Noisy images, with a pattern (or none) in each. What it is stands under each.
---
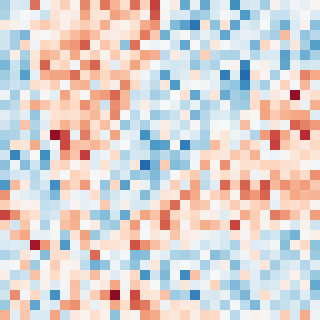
spokes from one point
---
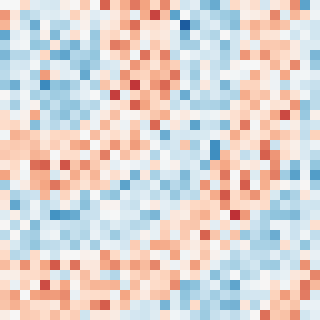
rings round one point
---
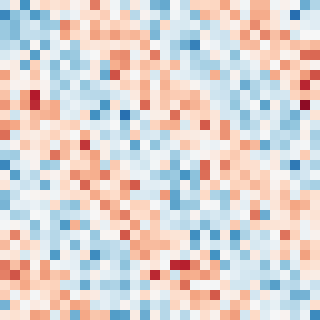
diagonal stripes
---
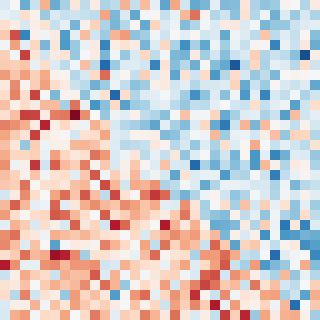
a sharp edge
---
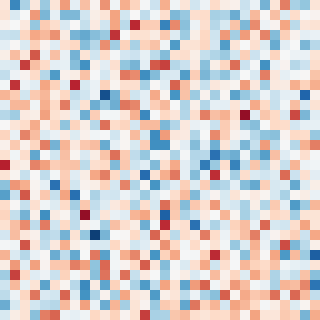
only noise
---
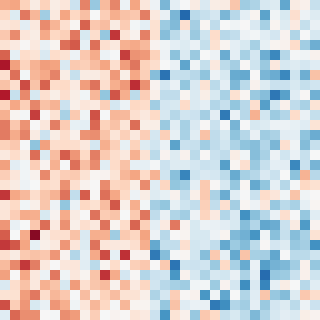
a sharp edge
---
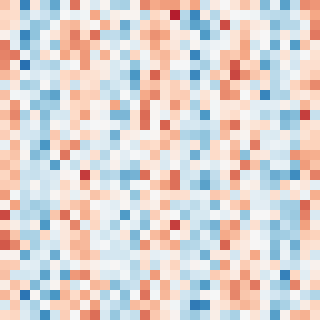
vertical stripes
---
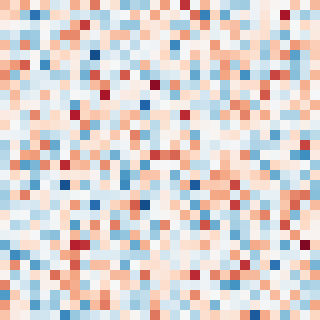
only noise
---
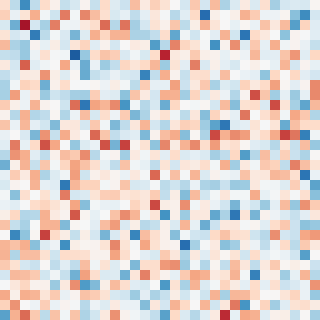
only noise
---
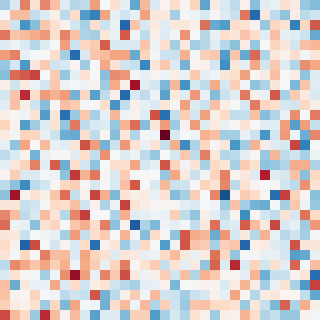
only noise
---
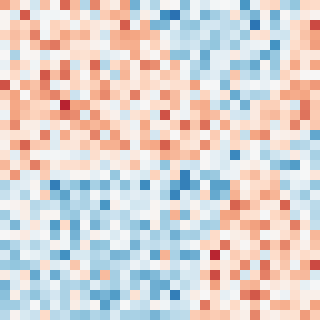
spokes from one point
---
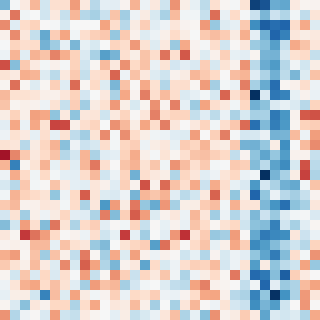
one vertical stripe
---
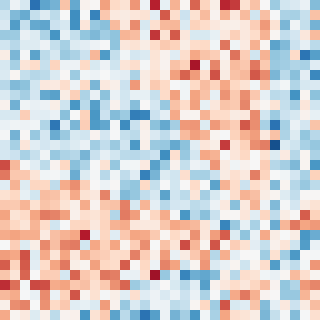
spokes from one point
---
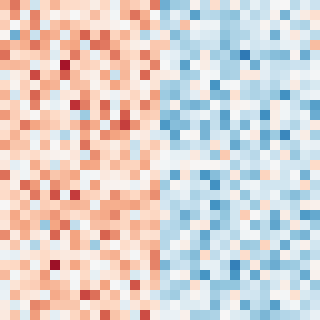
a sharp edge
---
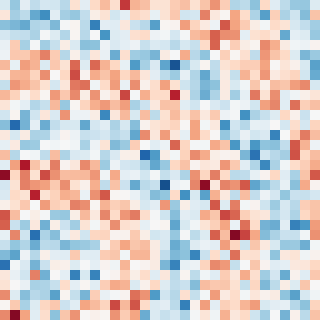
rings round one point
